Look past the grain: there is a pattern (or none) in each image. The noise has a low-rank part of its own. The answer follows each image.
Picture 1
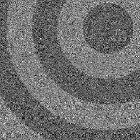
rings round one point
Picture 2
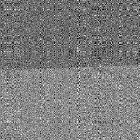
a sharp edge
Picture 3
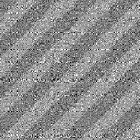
diagonal stripes
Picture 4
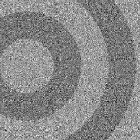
rings round one point
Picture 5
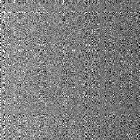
a smooth slope
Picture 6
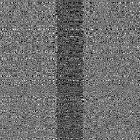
one vertical stripe
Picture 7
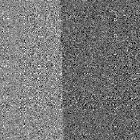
a sharp edge
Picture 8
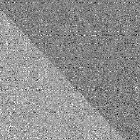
a sharp edge
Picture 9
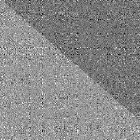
a sharp edge
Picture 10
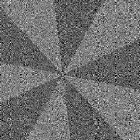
spokes from one point
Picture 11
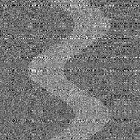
a wavy band
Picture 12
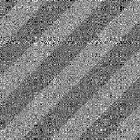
diagonal stripes
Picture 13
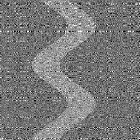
a wavy band
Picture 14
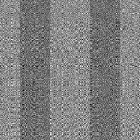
vertical stripes
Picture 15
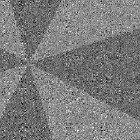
spokes from one point
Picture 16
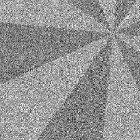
spokes from one point
